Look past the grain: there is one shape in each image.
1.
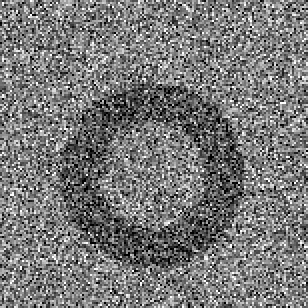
ring
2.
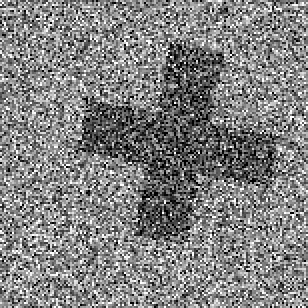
cross
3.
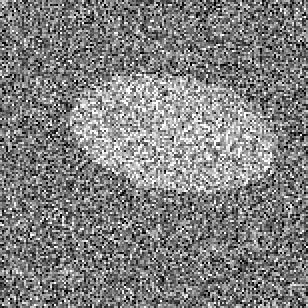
ellipse
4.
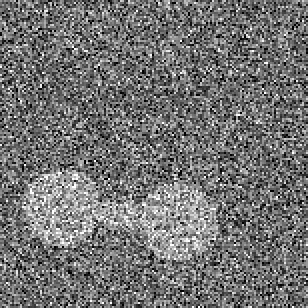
dumbbell
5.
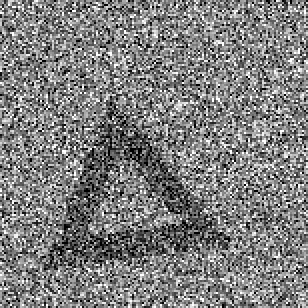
triangle frame
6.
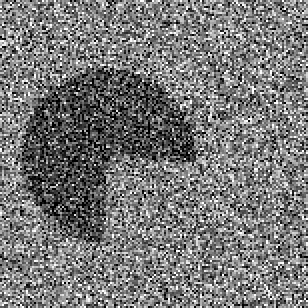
disc with a wedge cut out
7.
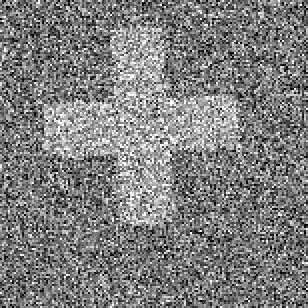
cross
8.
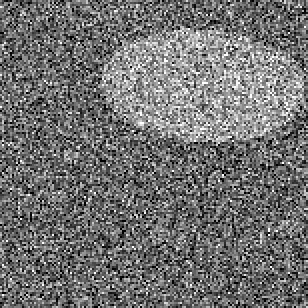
ellipse
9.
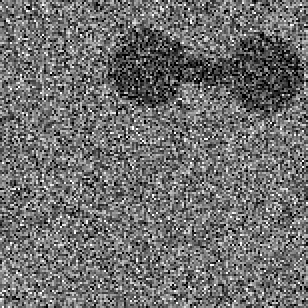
dumbbell
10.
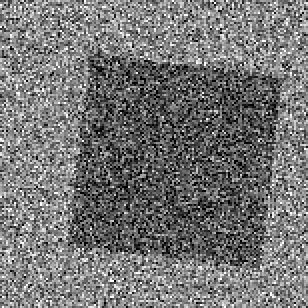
square
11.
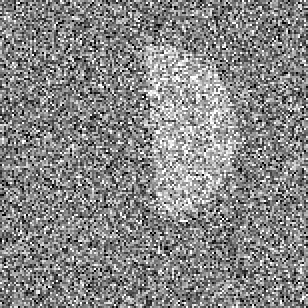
half disc
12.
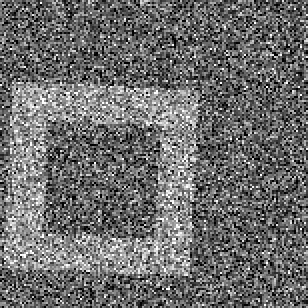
square frame
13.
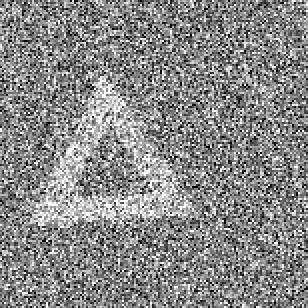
triangle frame
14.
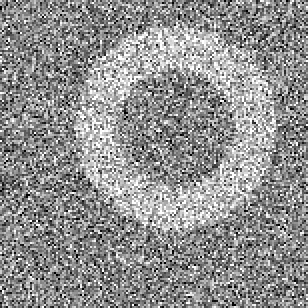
ring
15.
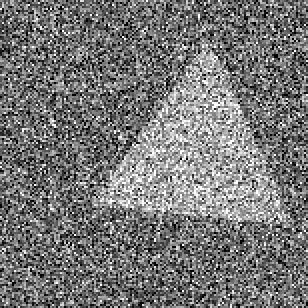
triangle
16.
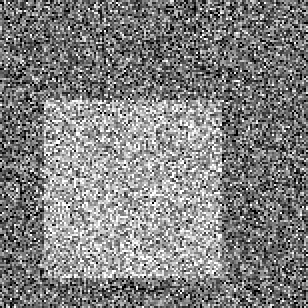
square
